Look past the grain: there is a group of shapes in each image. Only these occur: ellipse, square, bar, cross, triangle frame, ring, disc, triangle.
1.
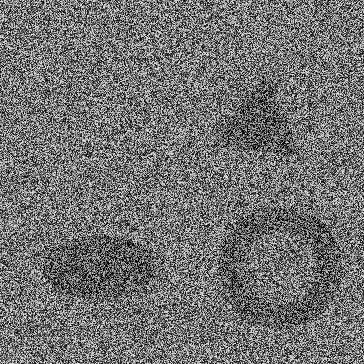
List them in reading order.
top right: triangle; bottom left: ellipse; bottom right: ring
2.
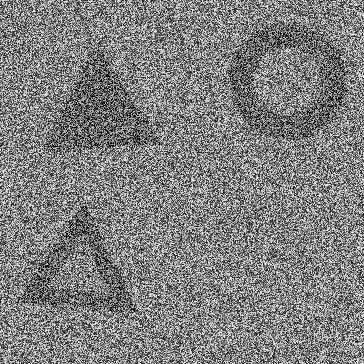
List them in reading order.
top left: triangle; top right: ring; bottom left: triangle frame
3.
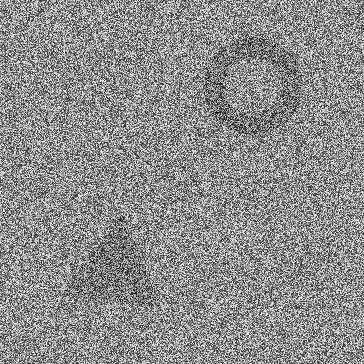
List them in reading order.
top right: ring; bottom left: triangle
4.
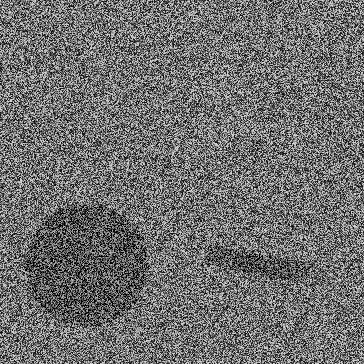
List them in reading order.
bottom left: disc; bottom right: bar
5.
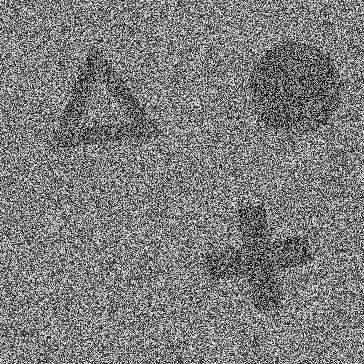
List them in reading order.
top left: triangle frame; top right: disc; bottom right: cross
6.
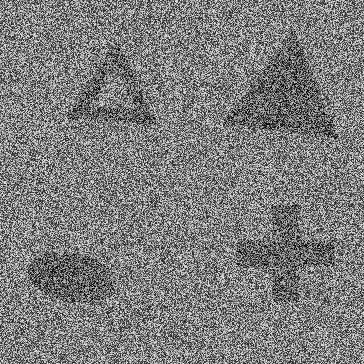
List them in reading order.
top left: triangle frame; top right: triangle; bottom left: ellipse; bottom right: cross
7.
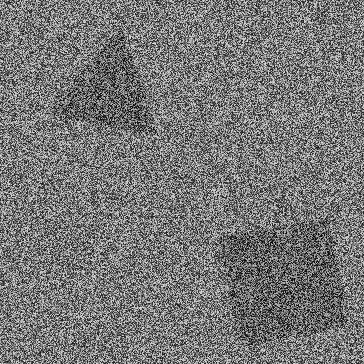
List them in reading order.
top left: triangle; bottom right: square
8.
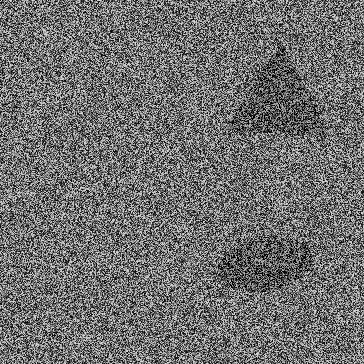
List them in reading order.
top right: triangle; bottom right: ellipse
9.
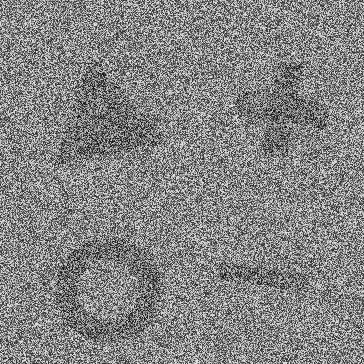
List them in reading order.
top left: triangle; top right: cross; bottom left: ring; bottom right: bar
